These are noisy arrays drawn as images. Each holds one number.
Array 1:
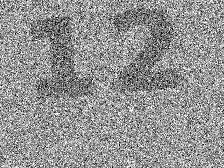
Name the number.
12
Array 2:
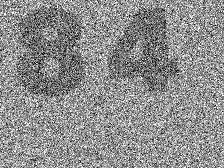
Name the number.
84
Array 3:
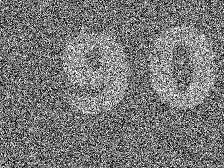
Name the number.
90
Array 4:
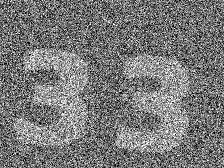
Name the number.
33
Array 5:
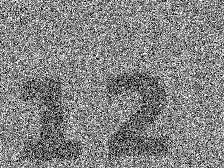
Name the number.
12
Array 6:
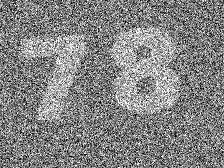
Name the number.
78
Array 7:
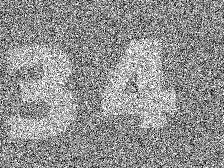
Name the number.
34
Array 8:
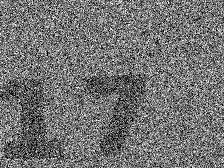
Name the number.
17
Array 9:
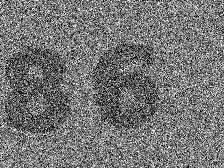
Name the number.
86
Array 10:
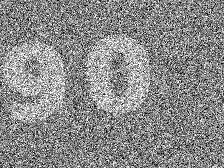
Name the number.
90
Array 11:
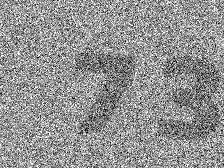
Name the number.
73
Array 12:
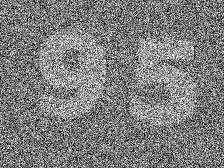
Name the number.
95
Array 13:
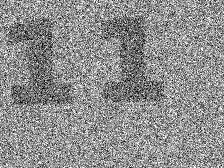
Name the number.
11
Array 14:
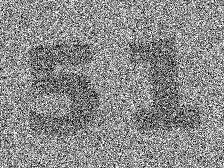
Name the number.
51
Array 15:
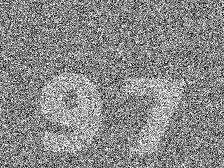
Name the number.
97
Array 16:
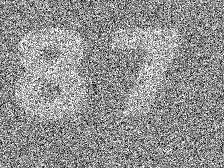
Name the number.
87
